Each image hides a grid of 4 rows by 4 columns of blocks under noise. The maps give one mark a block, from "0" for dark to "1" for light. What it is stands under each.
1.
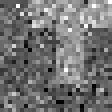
0111
0010
0010
0000
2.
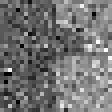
0011
0001
0011
0011
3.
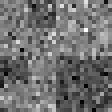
1011
1111
0100
1100
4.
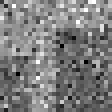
1111
1100
0100
0100
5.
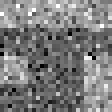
1111
0000
1001
0001
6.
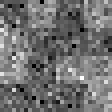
0101
1000
1011
0001
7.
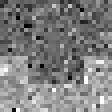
0000
0000
1001
1111
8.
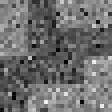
1011
1000
0001
0111
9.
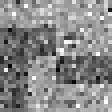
1111
0011
0100
0111
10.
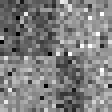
0011
0011
1101
1101
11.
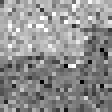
1111
1110
0000
0000
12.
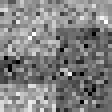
1111
1100
0000
1100
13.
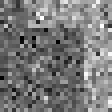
0111
0001
0001
0001
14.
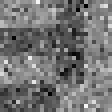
1101
0001
1101
0011
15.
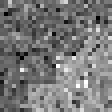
0000
0001
0011
0111
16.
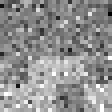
0000
0000
0110
1101
